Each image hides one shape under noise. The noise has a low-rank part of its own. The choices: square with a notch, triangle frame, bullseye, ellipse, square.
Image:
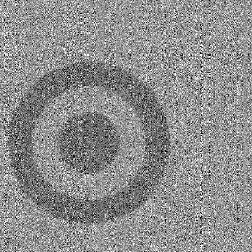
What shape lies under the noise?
bullseye
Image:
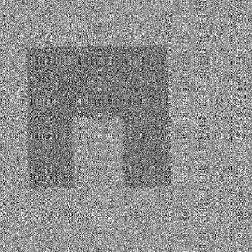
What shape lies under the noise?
square with a notch
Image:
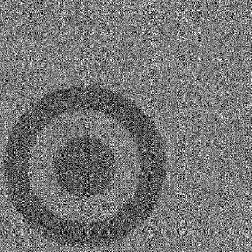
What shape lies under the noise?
bullseye
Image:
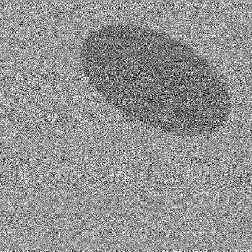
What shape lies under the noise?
ellipse
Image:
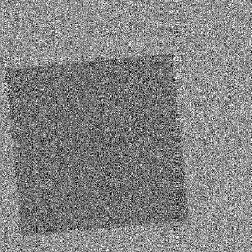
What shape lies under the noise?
square
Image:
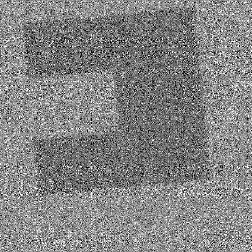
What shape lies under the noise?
square with a notch
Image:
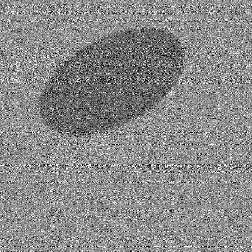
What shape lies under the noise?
ellipse
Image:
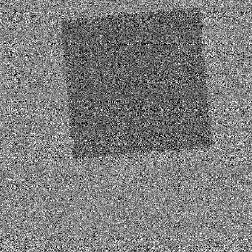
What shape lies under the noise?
square
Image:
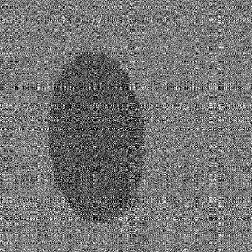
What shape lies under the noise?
ellipse
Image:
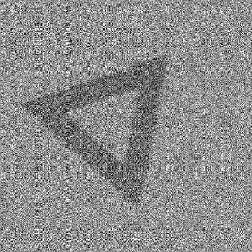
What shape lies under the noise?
triangle frame
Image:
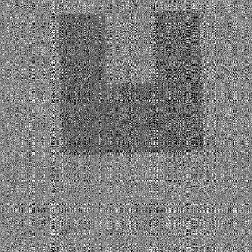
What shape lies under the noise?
square with a notch
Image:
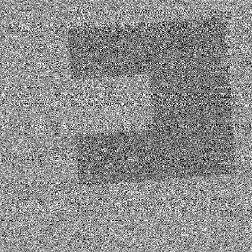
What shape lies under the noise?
square with a notch
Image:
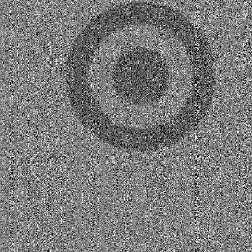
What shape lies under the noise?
bullseye
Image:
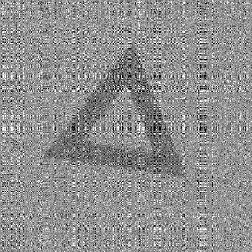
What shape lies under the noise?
triangle frame
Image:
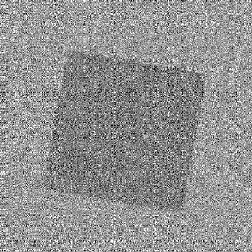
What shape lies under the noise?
square
